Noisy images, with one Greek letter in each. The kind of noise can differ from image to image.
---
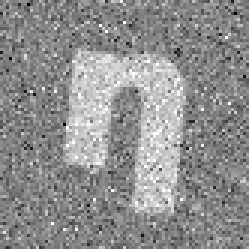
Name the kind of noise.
heavy tails
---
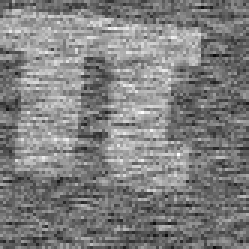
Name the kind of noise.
streaked along the rows
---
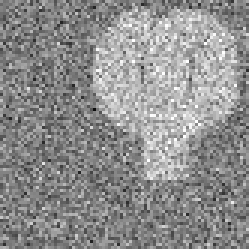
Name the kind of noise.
independent entries
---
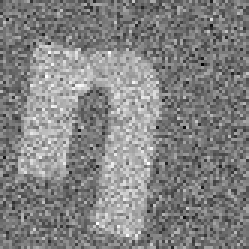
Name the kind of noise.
independent entries
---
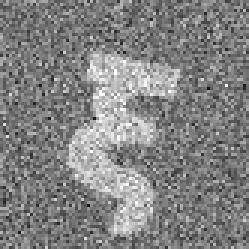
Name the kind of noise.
independent entries
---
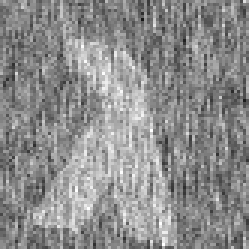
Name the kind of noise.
streaked along the columns
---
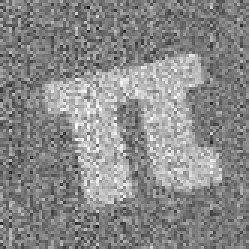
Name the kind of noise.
columns of uneven size
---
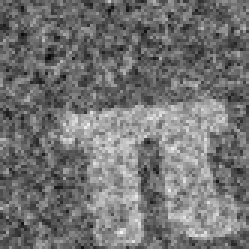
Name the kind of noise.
blotchy
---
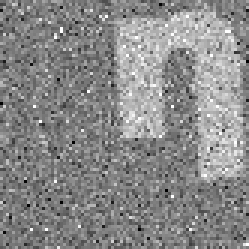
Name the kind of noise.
heavy tails
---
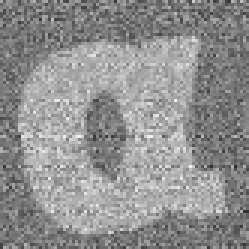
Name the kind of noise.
rows of uneven size
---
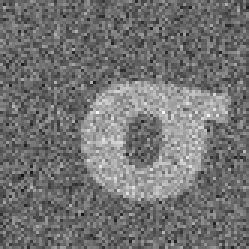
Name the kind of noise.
independent entries
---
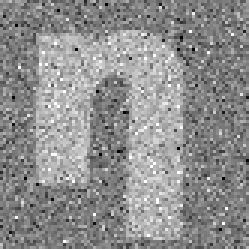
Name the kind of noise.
heavy tails
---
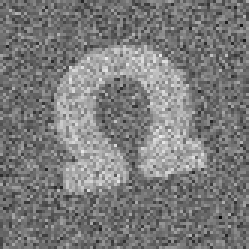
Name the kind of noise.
independent entries
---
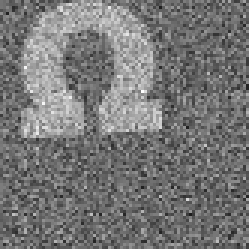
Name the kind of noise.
low rank plus noise
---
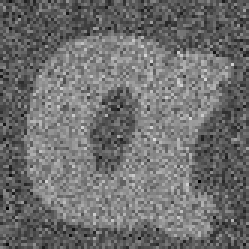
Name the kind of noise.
independent entries
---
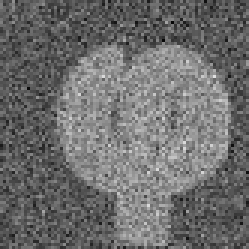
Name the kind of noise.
low rank plus noise
